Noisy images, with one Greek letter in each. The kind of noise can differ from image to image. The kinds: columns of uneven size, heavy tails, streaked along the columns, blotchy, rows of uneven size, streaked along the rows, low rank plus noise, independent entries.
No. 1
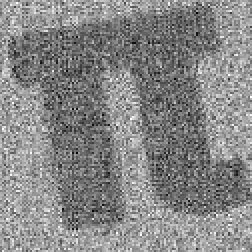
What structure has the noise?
low rank plus noise
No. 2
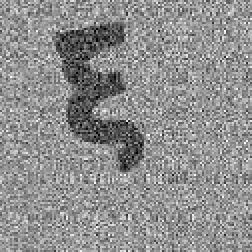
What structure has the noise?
low rank plus noise
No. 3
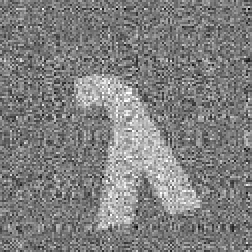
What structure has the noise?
low rank plus noise
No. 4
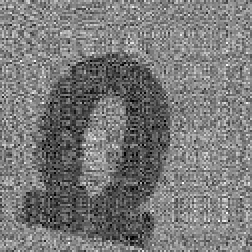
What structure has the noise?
low rank plus noise
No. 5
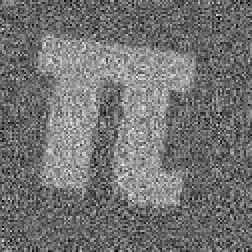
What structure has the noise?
low rank plus noise
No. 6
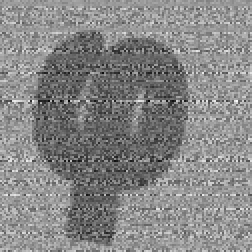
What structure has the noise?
rows of uneven size
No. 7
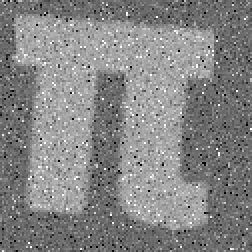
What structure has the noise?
heavy tails
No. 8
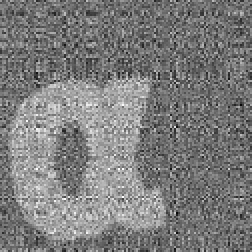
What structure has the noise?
low rank plus noise
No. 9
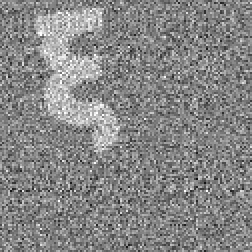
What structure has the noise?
low rank plus noise
